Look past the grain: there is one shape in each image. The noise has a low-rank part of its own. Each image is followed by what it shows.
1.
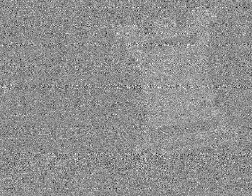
chess rook
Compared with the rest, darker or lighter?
lighter
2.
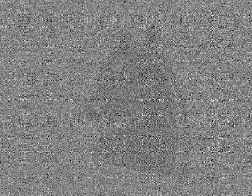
chess knight
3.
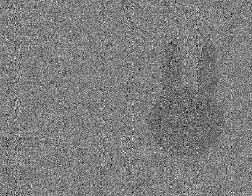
rabbit's head
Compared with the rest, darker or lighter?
darker
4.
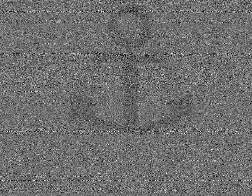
anchor
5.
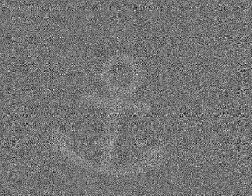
anchor
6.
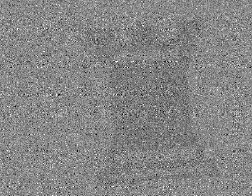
chess rook
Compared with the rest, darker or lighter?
darker
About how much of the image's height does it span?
nearly all
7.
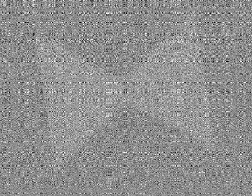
bow tie
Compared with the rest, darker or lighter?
lighter
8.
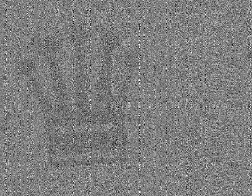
chess queen
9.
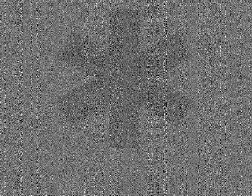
asterisk
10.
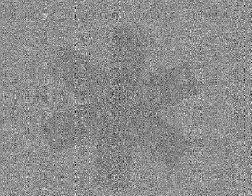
asterisk
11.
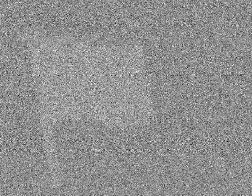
flag
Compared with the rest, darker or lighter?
lighter
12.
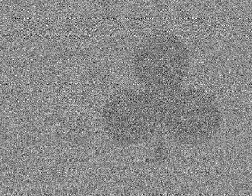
club
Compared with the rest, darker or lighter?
darker
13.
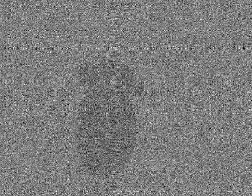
footprint
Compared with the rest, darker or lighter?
darker
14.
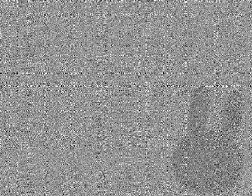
rabbit's head
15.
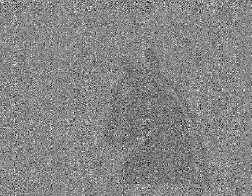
chess knight
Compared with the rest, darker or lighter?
darker
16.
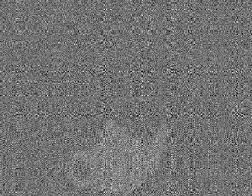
teapot
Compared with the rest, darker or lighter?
lighter
